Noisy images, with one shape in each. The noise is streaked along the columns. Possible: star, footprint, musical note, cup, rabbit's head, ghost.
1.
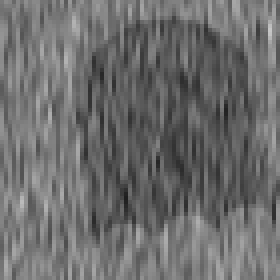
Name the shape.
ghost
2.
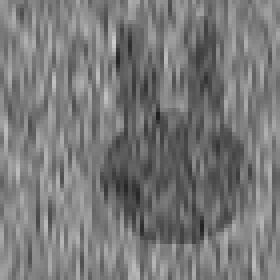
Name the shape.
rabbit's head
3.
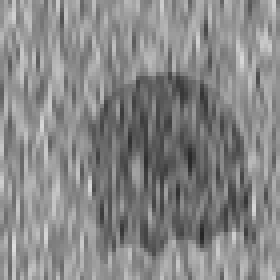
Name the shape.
ghost
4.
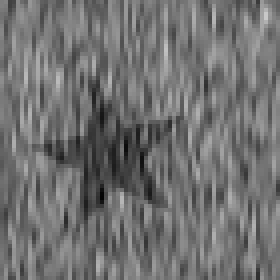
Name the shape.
star
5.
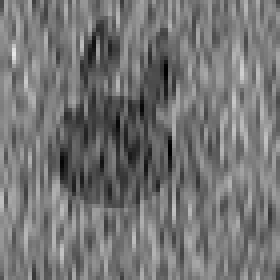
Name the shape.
rabbit's head
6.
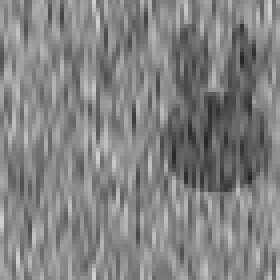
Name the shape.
rabbit's head
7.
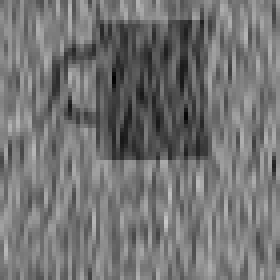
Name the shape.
cup
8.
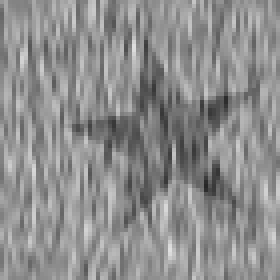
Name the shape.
star
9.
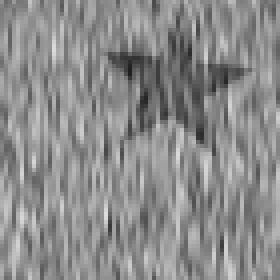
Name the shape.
star
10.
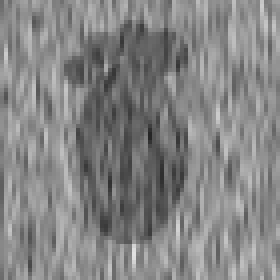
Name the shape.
footprint
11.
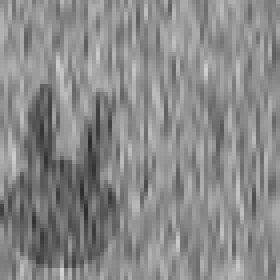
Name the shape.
rabbit's head
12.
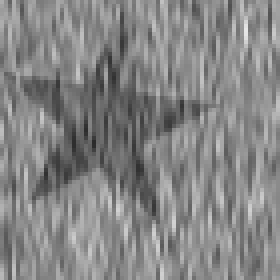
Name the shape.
star
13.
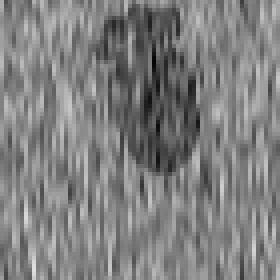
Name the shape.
footprint
